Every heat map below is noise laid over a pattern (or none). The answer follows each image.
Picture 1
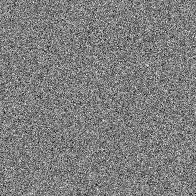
only noise
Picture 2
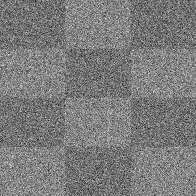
a checkerboard
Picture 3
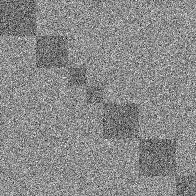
blocks along the diagonal
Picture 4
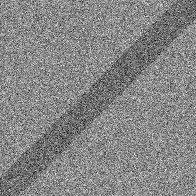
a diagonal band
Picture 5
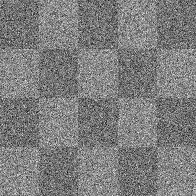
a checkerboard
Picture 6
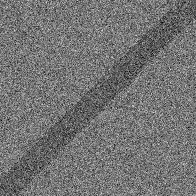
a diagonal band
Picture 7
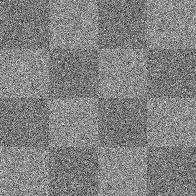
a checkerboard
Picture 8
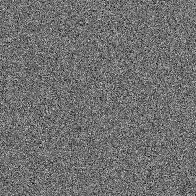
only noise
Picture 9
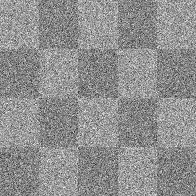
a checkerboard
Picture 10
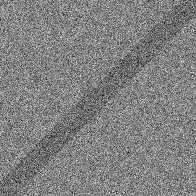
a diagonal band
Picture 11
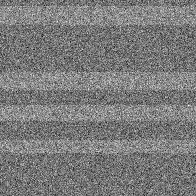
bands of rows
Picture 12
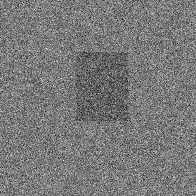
one block
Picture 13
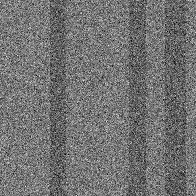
bands of columns
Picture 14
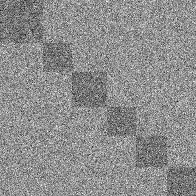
blocks along the diagonal
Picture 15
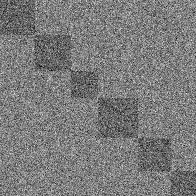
blocks along the diagonal
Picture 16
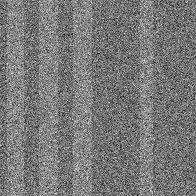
bands of columns
